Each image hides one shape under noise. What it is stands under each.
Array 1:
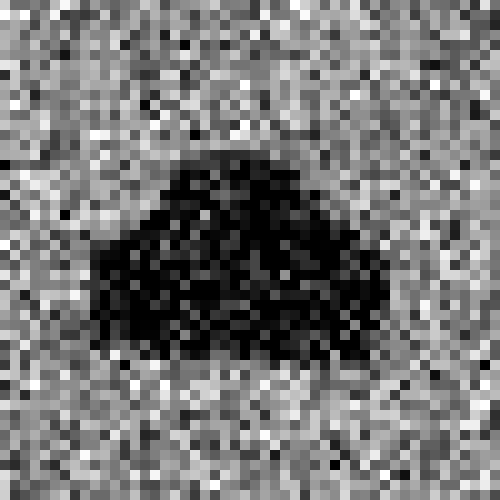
dark cloud
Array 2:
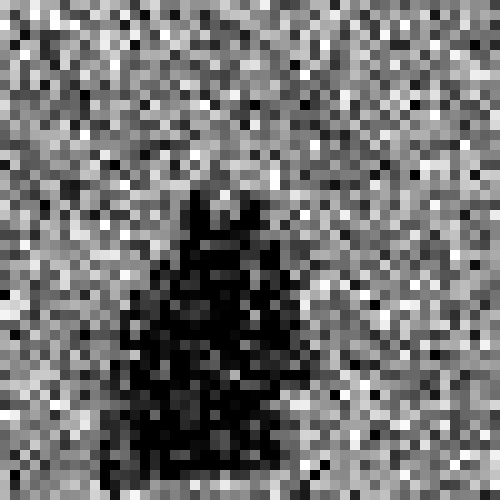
dark chess knight
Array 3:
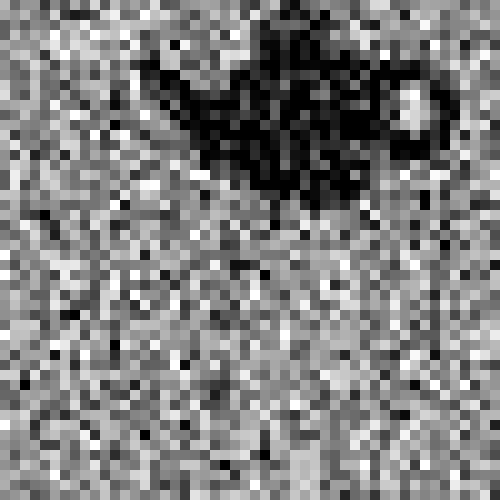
dark teapot
